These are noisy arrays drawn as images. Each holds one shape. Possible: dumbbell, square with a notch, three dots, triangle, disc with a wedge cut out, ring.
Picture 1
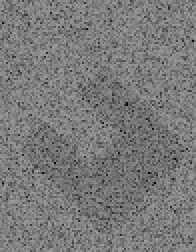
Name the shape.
square with a notch
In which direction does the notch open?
up and left
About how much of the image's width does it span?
nearly all
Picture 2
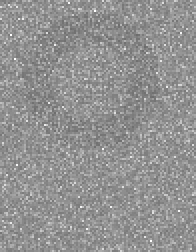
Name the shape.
ring
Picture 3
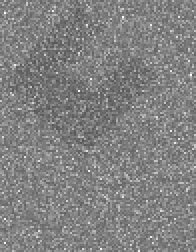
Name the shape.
square with a notch
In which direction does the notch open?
up and right
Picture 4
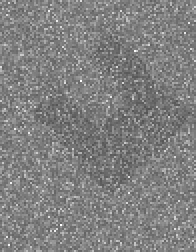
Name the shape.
square with a notch
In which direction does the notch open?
up and left
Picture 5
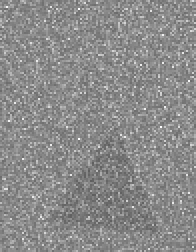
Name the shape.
triangle
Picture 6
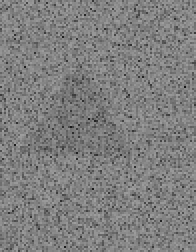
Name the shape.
triangle
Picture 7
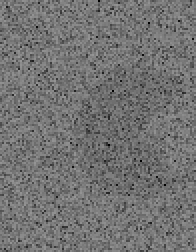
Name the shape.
disc with a wedge cut out
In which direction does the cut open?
right
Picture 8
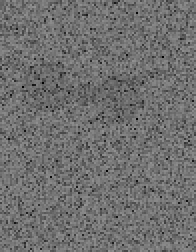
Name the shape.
dumbbell
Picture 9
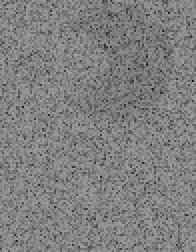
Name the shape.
disc with a wedge cut out
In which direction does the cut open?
left
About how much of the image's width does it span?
half
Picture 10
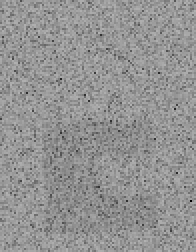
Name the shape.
square with a notch
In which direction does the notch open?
right
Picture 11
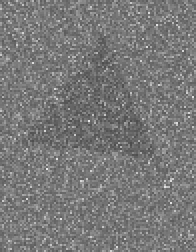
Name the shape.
triangle
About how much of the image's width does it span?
two thirds
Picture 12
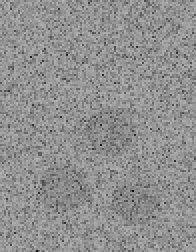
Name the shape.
three dots
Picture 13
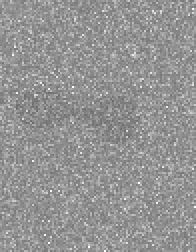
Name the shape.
dumbbell
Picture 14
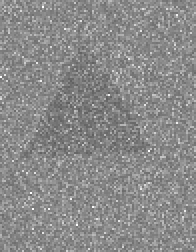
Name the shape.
triangle
